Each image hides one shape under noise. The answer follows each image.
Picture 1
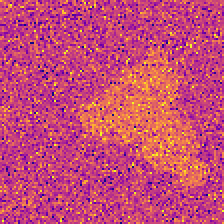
light chess pawn
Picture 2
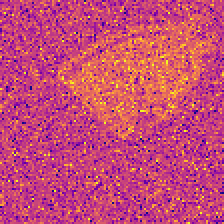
light chess knight
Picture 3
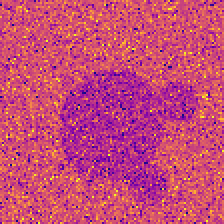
dark bear's head
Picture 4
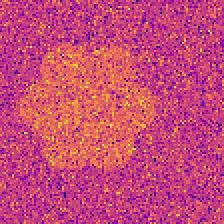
light flower
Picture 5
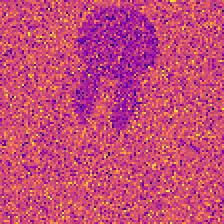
dark rabbit's head
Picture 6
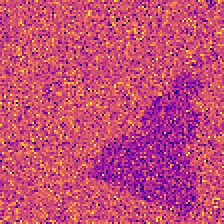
dark chess pawn
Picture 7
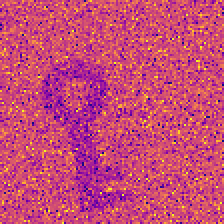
dark key
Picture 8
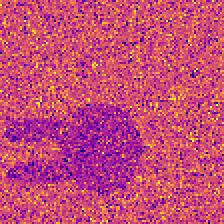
dark rabbit's head
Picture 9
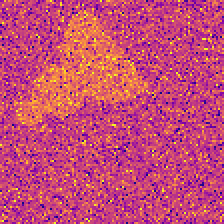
light chess pawn
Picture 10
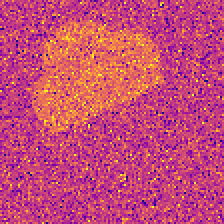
light cloud
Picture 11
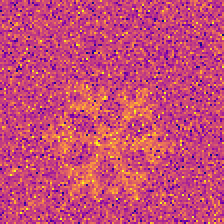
light snowflake
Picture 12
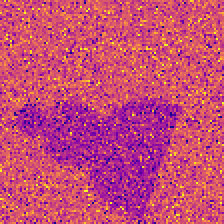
dark chess pawn
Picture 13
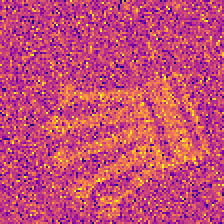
light chess queen
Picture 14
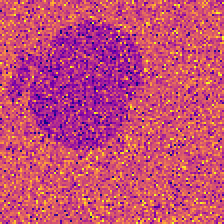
dark apple
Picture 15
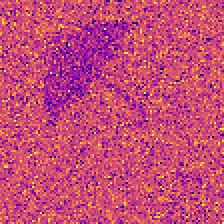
dark umbrella
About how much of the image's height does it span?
half
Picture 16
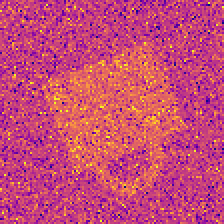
light cup
